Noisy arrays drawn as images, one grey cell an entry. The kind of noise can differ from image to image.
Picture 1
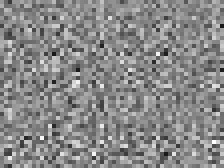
low rank plus noise
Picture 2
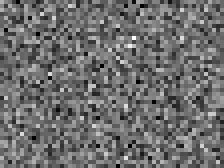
independent entries
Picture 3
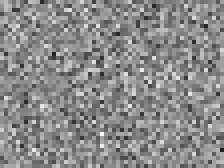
independent entries
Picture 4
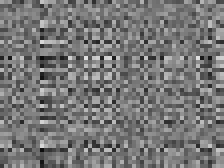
low rank plus noise
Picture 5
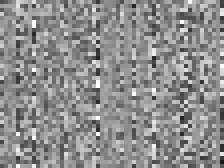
columns of uneven size
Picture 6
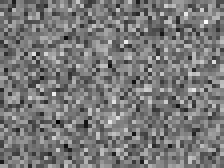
independent entries
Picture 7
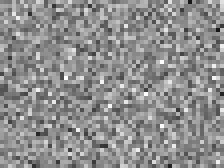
independent entries
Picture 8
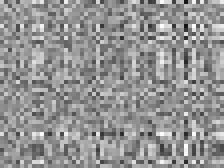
low rank plus noise
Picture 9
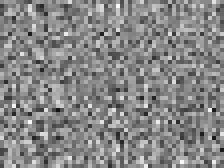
low rank plus noise
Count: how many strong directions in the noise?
three or four
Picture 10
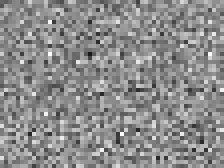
low rank plus noise
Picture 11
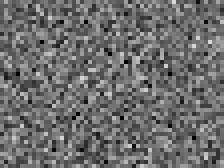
independent entries
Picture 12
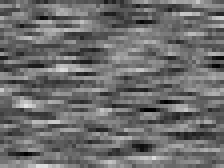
streaked along the rows
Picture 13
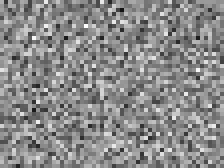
independent entries
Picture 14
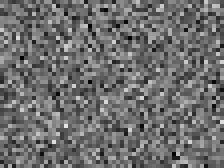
independent entries
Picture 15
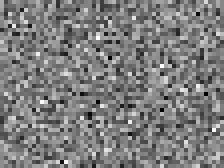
independent entries
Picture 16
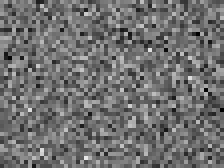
independent entries
